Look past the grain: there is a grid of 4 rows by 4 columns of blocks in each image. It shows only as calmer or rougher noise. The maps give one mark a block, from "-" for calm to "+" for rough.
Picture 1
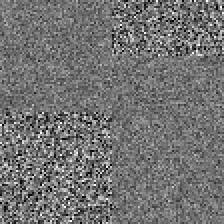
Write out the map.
- - + +
- - - -
+ + - -
+ + - -
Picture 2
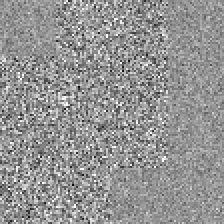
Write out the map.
- + + -
+ + + -
+ + + -
+ + - -
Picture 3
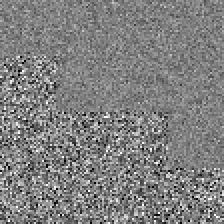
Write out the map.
- - - -
+ - - -
+ + + -
+ + + +
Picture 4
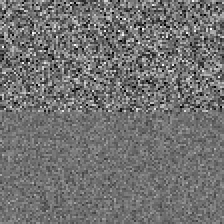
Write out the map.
+ + + +
+ + + +
- - - -
- - - -
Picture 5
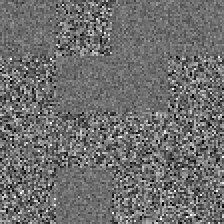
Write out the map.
- + - -
+ - - +
+ + + +
+ - + +
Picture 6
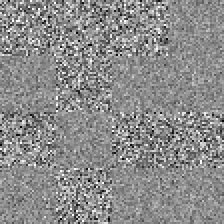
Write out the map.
+ + + -
- + - -
+ - + +
- + - -
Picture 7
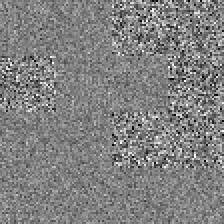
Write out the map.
- - + +
+ - - +
- - + +
- - - -
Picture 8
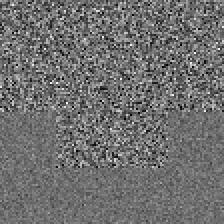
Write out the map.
+ + + +
+ + + +
- + + -
- - - -
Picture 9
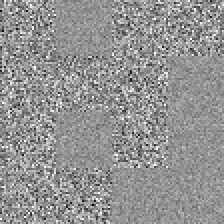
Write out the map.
+ - + +
+ + + -
+ - + -
+ + - -
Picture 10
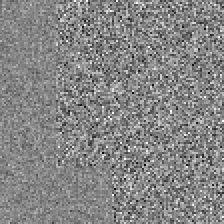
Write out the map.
- + + +
- + + +
- + + +
- - + +
